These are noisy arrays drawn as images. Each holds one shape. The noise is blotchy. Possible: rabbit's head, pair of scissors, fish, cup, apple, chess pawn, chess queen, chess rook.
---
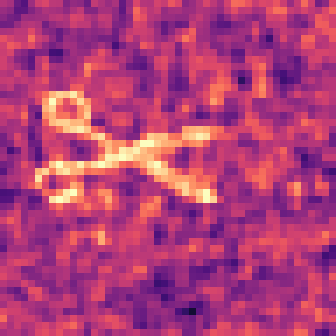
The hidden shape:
pair of scissors
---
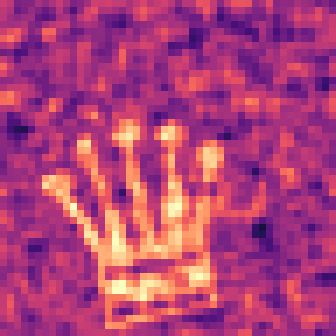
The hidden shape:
chess queen
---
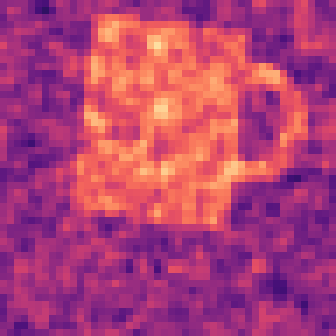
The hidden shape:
cup
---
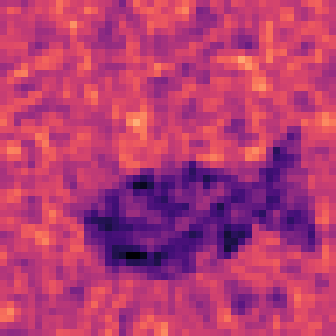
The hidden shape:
fish
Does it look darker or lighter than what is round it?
darker
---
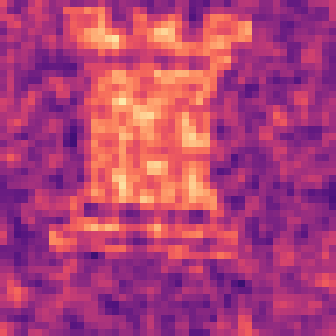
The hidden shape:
chess rook
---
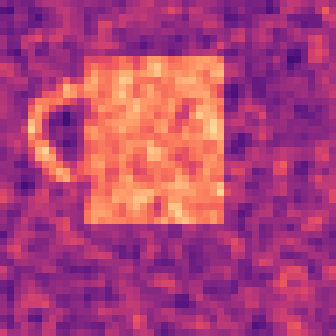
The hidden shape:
cup
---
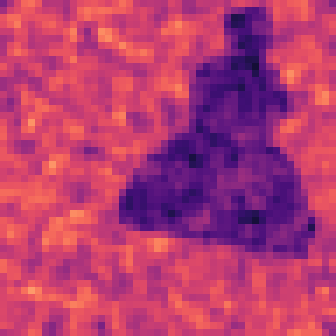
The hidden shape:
chess pawn
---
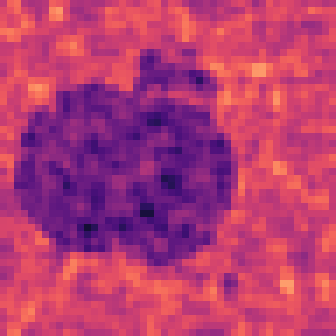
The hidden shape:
apple
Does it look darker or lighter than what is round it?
darker
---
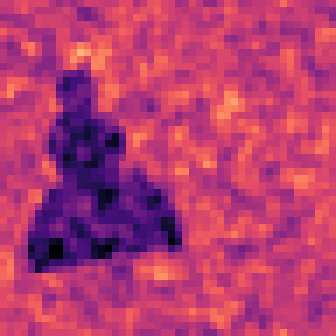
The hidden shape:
chess pawn
